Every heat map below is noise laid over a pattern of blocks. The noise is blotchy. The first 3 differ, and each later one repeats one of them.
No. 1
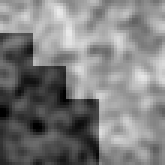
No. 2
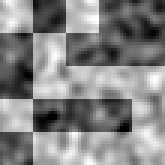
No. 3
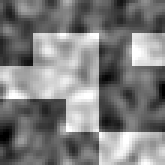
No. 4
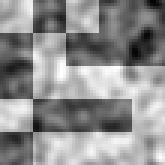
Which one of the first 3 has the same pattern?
2
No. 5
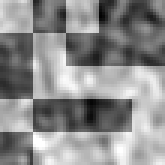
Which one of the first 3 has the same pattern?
2
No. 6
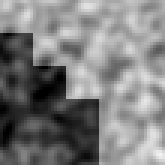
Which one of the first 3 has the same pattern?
1
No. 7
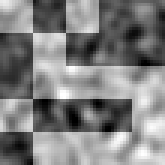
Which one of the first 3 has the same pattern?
2
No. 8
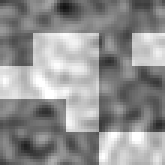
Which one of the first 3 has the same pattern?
3
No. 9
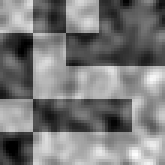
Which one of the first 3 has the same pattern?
2
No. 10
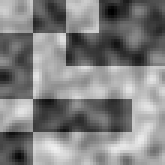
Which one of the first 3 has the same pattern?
2
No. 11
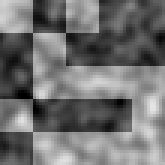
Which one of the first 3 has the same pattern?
2
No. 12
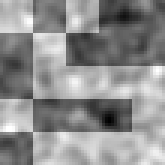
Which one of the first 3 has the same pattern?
2
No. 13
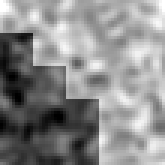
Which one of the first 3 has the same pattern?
1
